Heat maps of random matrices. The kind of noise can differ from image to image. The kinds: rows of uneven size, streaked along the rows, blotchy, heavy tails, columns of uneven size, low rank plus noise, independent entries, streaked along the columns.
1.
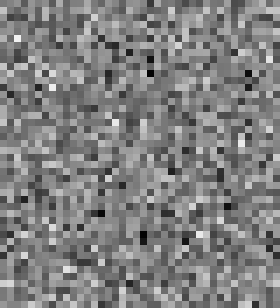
independent entries
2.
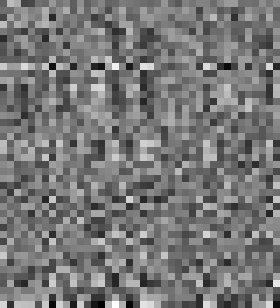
low rank plus noise
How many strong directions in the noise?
one
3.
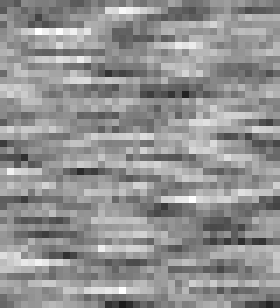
streaked along the rows
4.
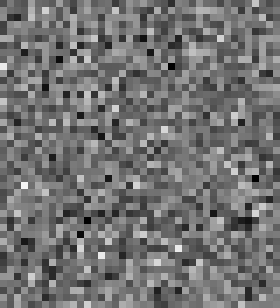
independent entries
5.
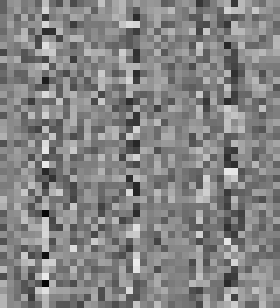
columns of uneven size
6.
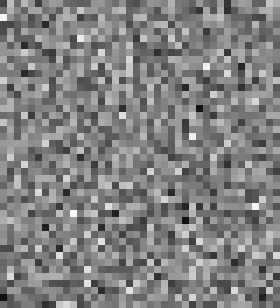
independent entries
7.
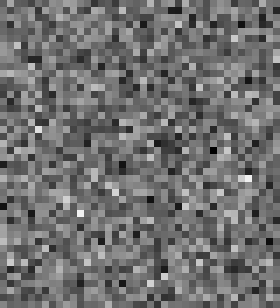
independent entries
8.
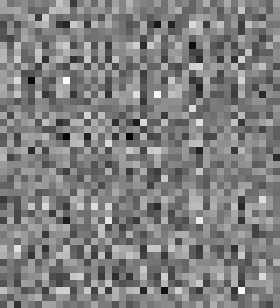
low rank plus noise
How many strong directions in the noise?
one
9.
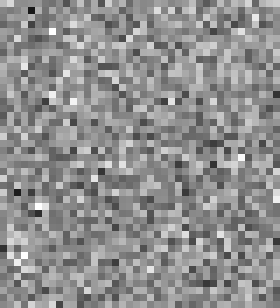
independent entries
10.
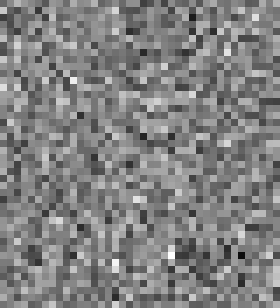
low rank plus noise
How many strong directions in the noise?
five to eight
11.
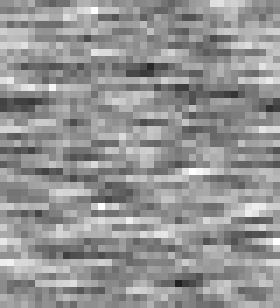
streaked along the rows
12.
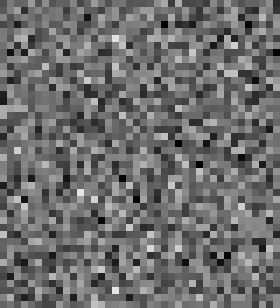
independent entries
